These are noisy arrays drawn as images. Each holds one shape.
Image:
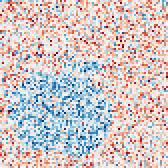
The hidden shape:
apple
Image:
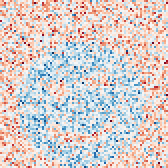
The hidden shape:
smiling face
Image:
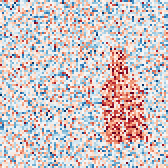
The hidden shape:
bottle
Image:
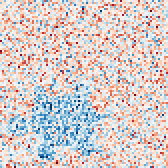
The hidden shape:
turtle
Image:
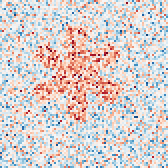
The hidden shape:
asterisk
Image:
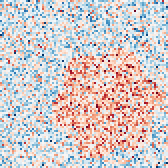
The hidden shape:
flower
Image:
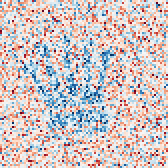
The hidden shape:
chess queen
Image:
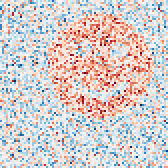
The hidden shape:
smiling face
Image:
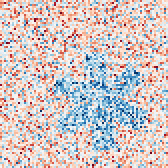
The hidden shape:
asterisk
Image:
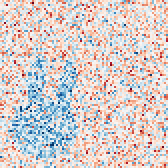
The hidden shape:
rabbit's head
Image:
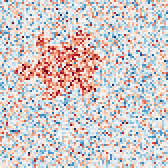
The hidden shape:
turtle
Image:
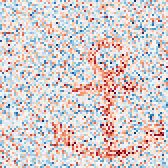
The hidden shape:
anchor
